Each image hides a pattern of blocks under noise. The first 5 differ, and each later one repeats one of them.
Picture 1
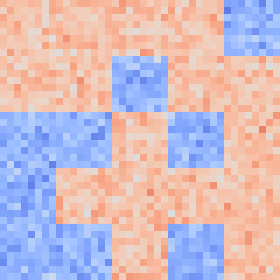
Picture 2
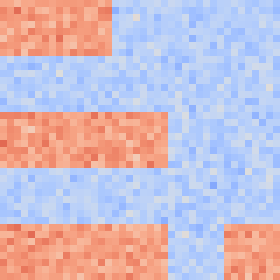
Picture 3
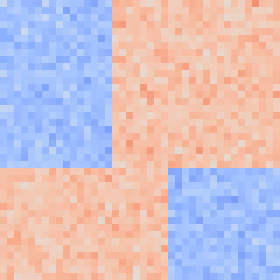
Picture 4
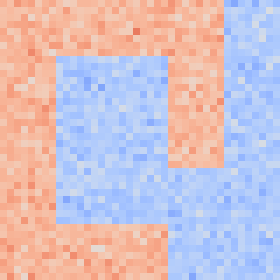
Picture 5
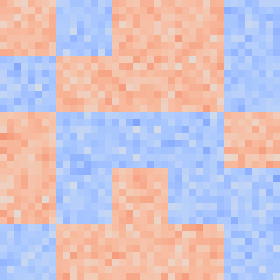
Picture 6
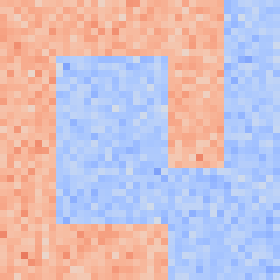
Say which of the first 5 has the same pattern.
4
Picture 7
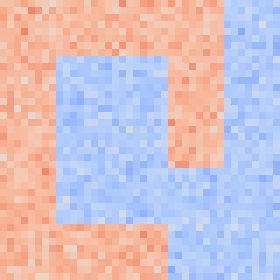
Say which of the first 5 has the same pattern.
4
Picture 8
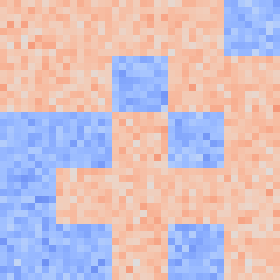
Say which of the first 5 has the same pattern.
1
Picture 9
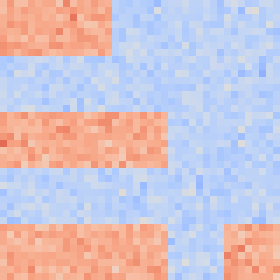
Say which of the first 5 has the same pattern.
2
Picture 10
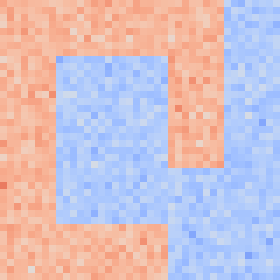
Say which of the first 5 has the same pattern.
4
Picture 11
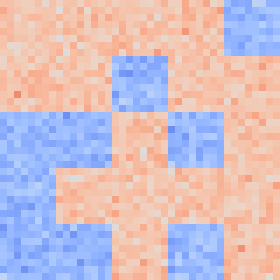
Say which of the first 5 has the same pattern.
1
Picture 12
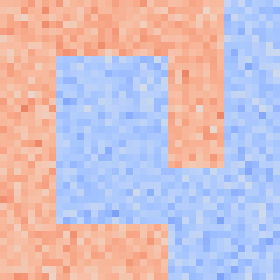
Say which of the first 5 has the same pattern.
4
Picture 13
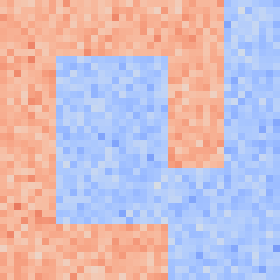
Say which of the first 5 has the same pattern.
4
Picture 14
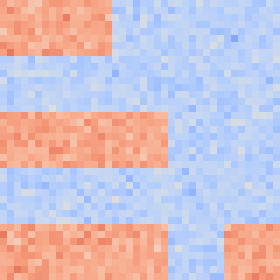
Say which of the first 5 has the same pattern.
2
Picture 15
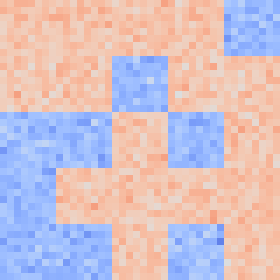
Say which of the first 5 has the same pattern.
1
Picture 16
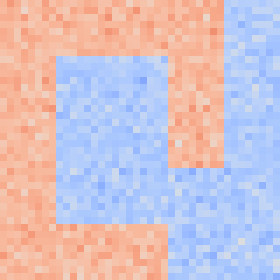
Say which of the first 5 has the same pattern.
4
